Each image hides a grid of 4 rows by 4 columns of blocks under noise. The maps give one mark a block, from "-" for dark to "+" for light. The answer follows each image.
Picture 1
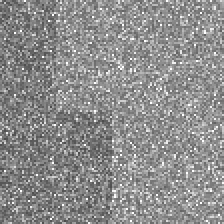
-+++
-+++
--++
--++
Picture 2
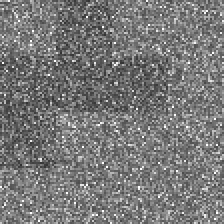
+-++
---+
-+++
++++
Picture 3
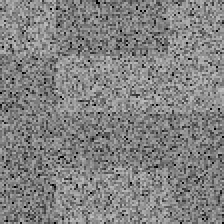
+--+
-+++
----
-++-
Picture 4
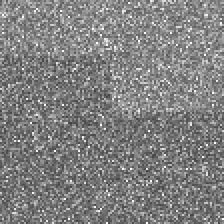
++++
--++
----
----
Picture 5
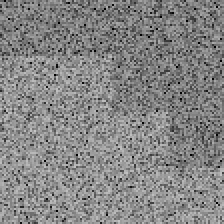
----
++--
+++-
++++
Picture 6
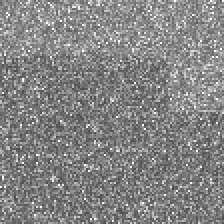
++++
---+
----
----
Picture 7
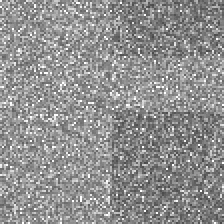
++--
++++
++--
++--
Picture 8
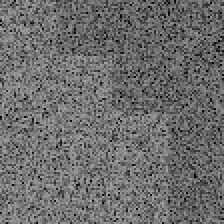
+---
++--
+++-
+++-
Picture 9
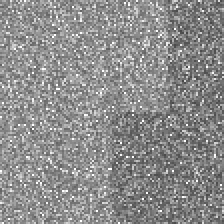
+++-
+++-
++--
++--
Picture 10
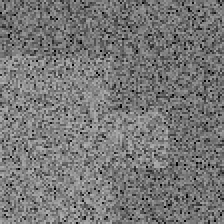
----
++--
+++-
++--
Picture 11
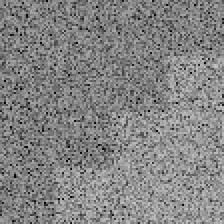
----
---+
--++
-+++
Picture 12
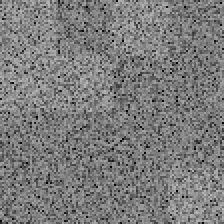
+-+-
++--
----
---+
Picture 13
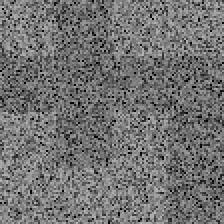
+-++
----
+-+-
+++-
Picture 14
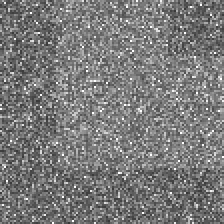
-++-
-+++
-+++
----
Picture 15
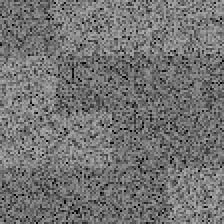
-+++
+---
++--
---+
